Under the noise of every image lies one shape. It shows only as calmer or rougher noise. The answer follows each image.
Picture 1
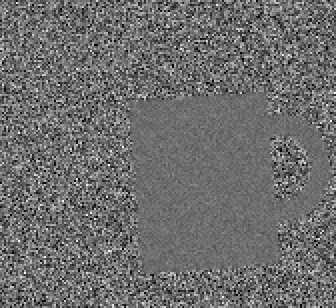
cup
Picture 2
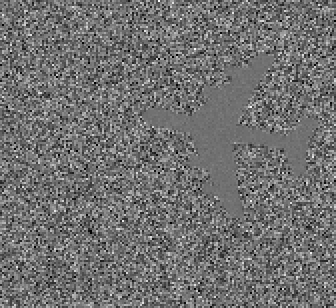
airplane
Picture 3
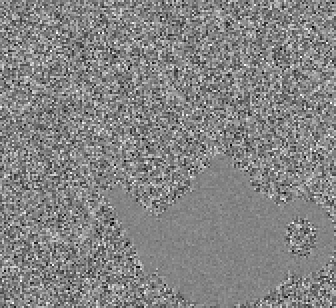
teapot
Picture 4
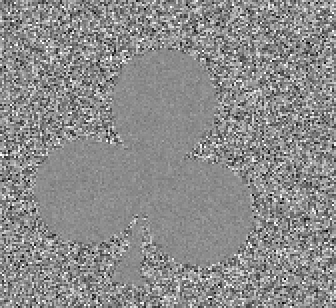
club
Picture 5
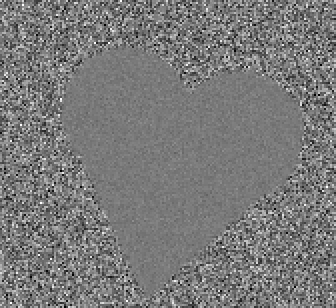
heart
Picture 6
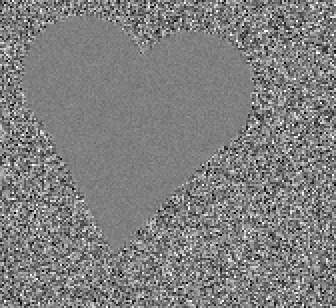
heart
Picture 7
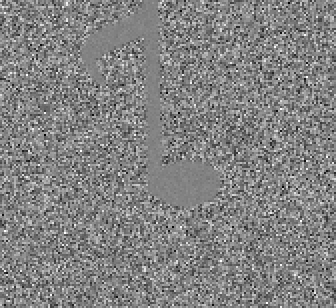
musical note
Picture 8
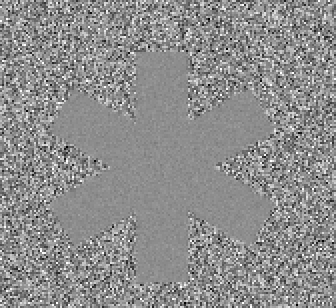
asterisk
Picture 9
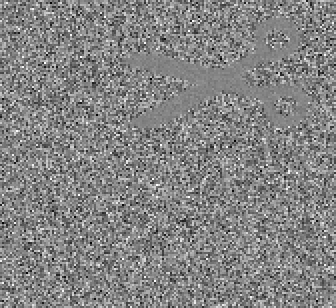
pair of scissors
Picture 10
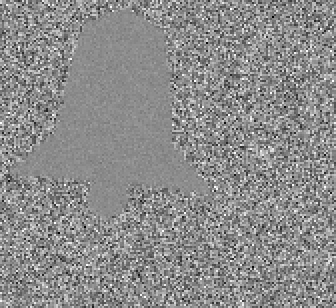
bell
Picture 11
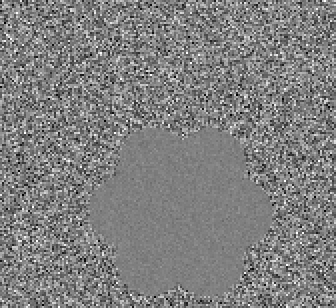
flower
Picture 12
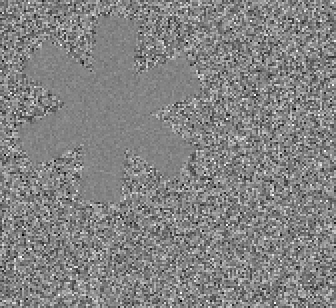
asterisk
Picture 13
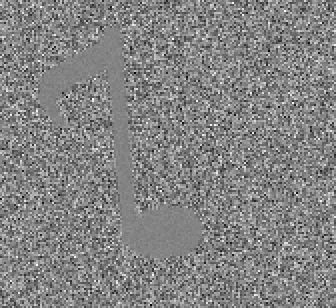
musical note
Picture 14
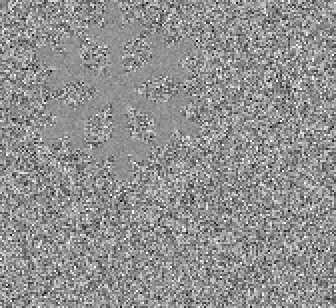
snowflake
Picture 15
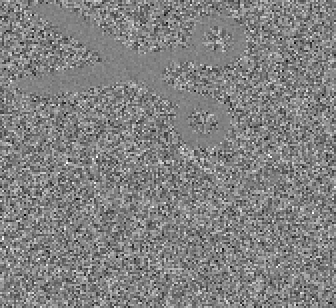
pair of scissors
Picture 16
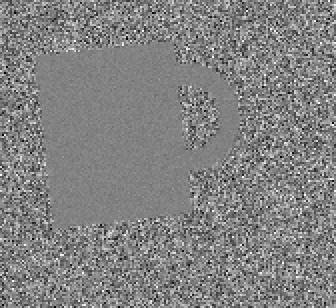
cup
